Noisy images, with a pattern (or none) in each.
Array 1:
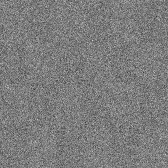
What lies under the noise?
a checkerboard
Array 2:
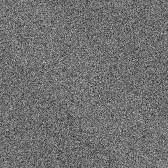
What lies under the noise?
a diagonal band
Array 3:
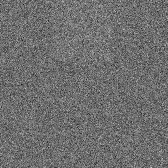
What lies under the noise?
one block
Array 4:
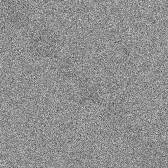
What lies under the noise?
blocks along the diagonal
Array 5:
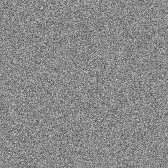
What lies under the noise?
only noise
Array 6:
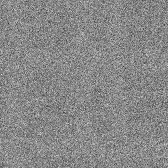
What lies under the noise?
bands of rows crossing bands of columns
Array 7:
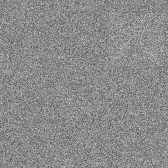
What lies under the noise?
one block
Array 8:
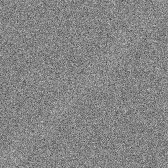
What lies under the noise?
a diagonal band
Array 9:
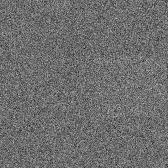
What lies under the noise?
one block
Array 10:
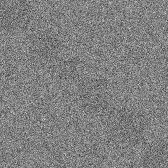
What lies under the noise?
blocks along the diagonal
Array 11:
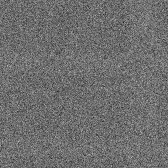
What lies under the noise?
bands of rows crossing bands of columns
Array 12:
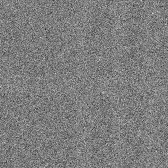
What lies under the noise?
bands of rows crossing bands of columns
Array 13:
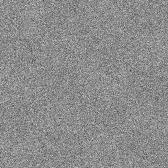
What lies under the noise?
a checkerboard
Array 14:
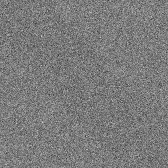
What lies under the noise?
a diagonal band
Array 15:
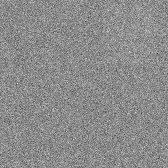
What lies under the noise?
one block
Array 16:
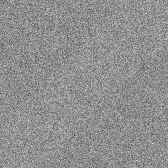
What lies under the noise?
a diagonal band
